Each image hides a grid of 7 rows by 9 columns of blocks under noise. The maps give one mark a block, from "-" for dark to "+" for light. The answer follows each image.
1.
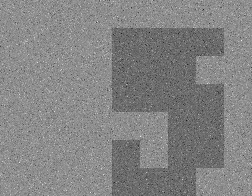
+++++++++
++++----+
++++---++
++++----+
++++++--+
++++-+--+
++++---++
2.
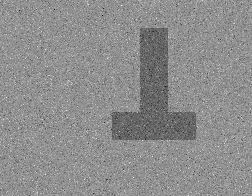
+++++++++
+++++-+++
+++++-+++
+++++-+++
++++---++
+++++++++
+++++++++
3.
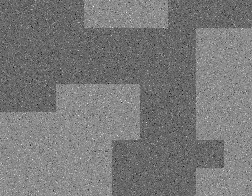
---+++---
-------++
-------++
--+++--++
+++++--++
++++----+
++++---++
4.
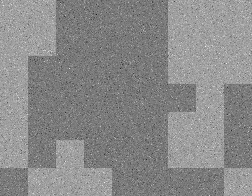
++----+++
++----+++
+-----+++
+------+-
+-----++-
+-+---++-
-+++----+
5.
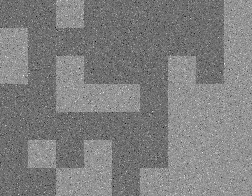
--+-----+
+-------+
+-+---+-+
--+++-+++
------+++
-+-+--+++
--++-++++
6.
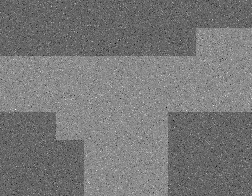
---------
-------++
+++++++++
+++++++++
--++++---
---+++---
---+++---
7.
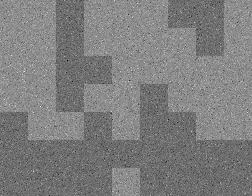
++-+++--+
++-++++-+
++--+++++
++-++-+++
-++-+--++
---------
----+----
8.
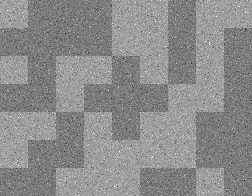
+---++-++
----++-+-
+-++-+-+-
--+---++-
++-+-++--
+--++++--
--+++--+-
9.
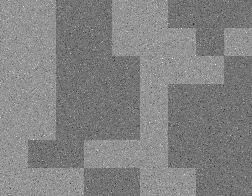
++--++---
++--+++-+
++---+++-
++---+---
++---+---
+--+++---
+++--++--
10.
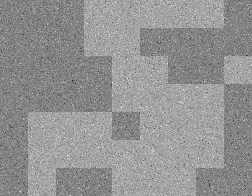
---+++++-
---++----
----++--+
----++++-
-+++-+++-
-+++++++-
-+--+++--
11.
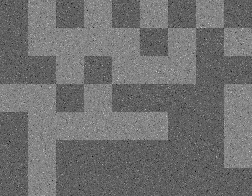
-+-+-+-+-
-++++-+-+
--+-+++--
++-+----+
-+++++--+
-+------+
-+-------
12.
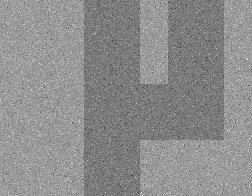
+++--+--+
+++--+--+
+++--+--+
+++-----+
+++-----+
+++--++++
+++--++++
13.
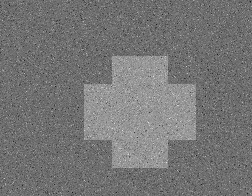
---------
---------
----++---
---++++--
---++++--
----++---
---------
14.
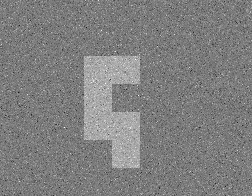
---------
---------
---++----
---+-----
---++----
----+----
---------
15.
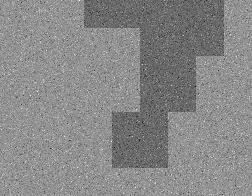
+++-----+
+++++---+
+++++--++
+++++--++
++++--+++
++++--+++
+++++++++
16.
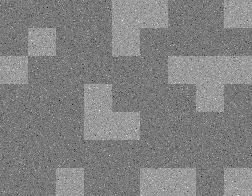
----++--+
-+--+----
+-----+++
---+---+-
---++----
---------
--+--++-+
